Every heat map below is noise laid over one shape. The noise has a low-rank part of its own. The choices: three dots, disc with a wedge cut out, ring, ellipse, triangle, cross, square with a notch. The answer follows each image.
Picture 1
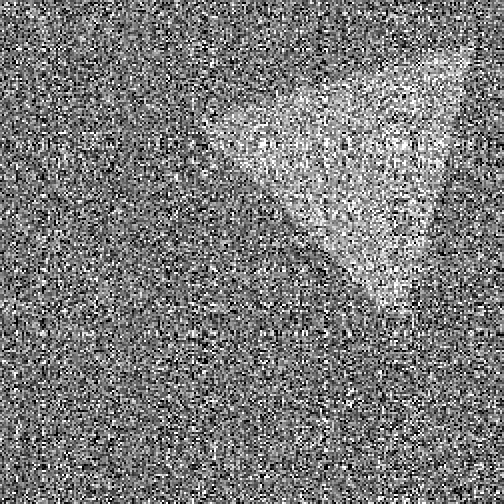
triangle
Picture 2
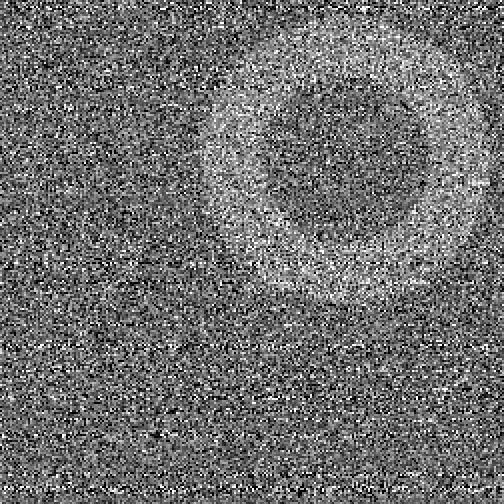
ring
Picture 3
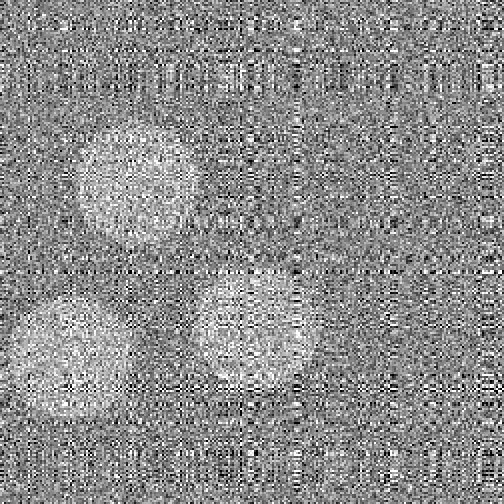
three dots
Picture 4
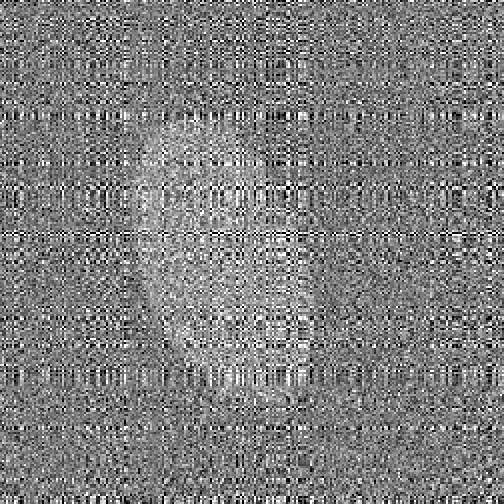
ellipse
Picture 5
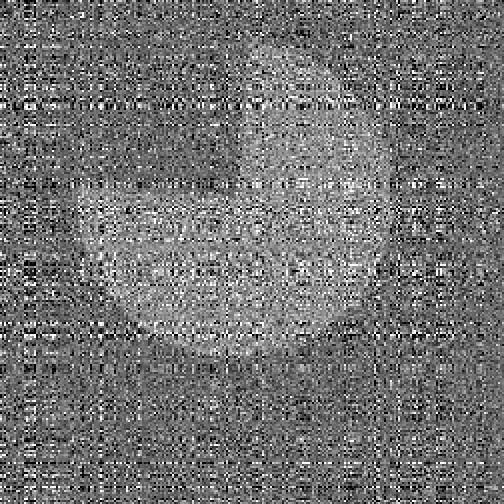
disc with a wedge cut out
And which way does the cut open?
up and left
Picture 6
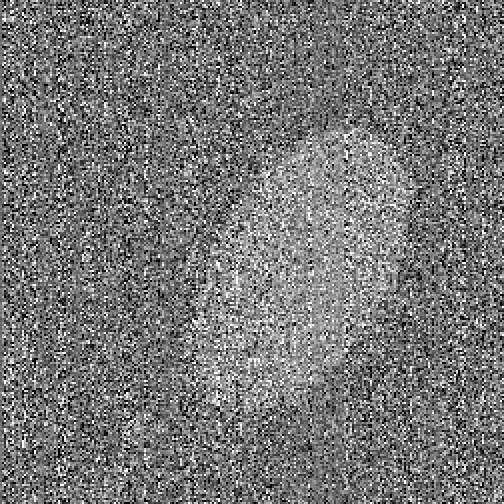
ellipse
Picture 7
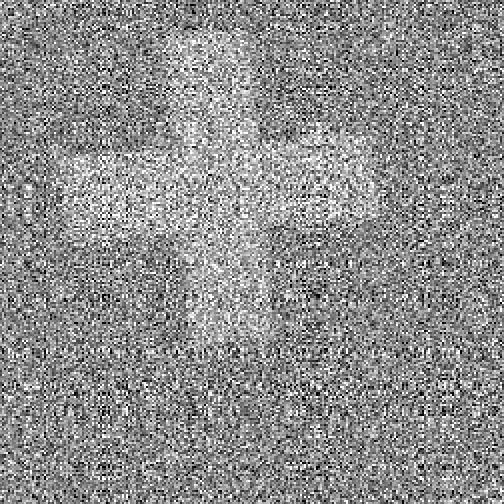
cross
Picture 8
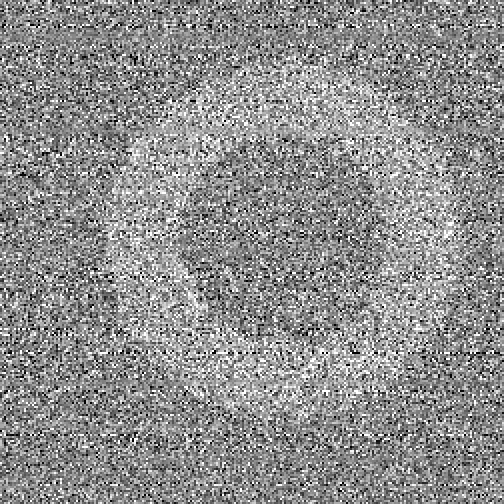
ring
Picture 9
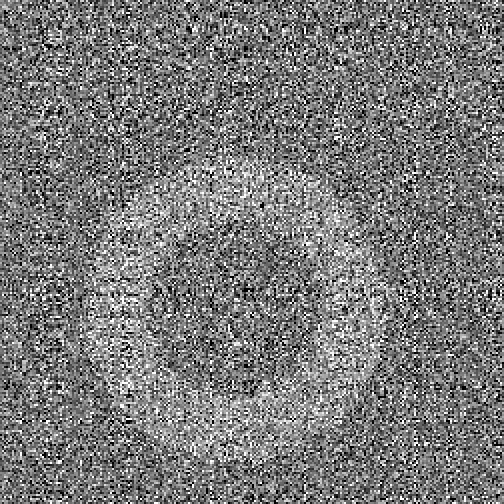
ring
